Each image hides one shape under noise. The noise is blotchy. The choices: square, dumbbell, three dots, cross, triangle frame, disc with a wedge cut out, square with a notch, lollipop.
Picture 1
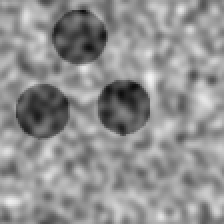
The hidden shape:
three dots
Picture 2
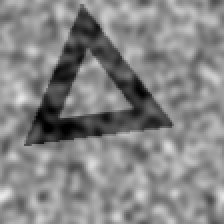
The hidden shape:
triangle frame
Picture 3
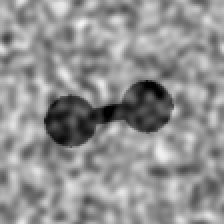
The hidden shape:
dumbbell
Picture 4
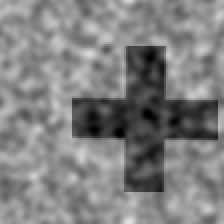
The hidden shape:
cross
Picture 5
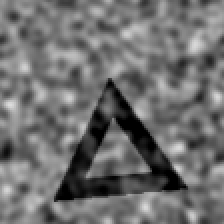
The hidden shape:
triangle frame
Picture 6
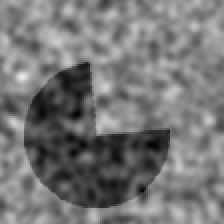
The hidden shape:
disc with a wedge cut out
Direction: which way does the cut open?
up and right
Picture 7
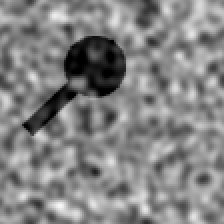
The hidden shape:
lollipop
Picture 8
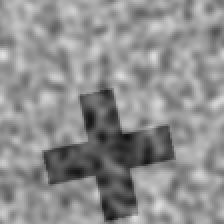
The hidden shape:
cross
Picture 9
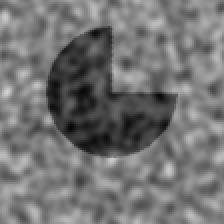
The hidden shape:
disc with a wedge cut out
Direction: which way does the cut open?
up and right
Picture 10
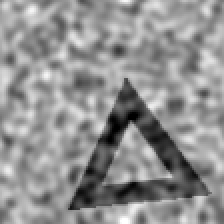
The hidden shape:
triangle frame
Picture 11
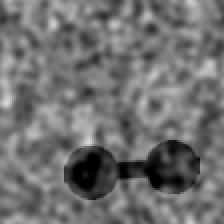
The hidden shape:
dumbbell
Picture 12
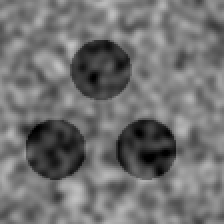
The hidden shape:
three dots
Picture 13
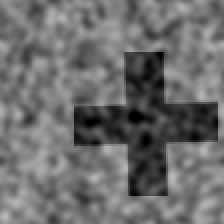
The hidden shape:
cross
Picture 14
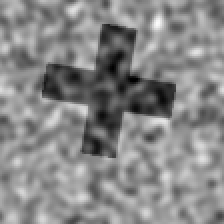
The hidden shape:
cross
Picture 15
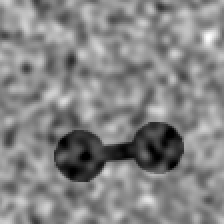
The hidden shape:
dumbbell
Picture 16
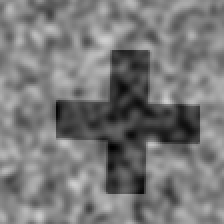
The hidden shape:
cross
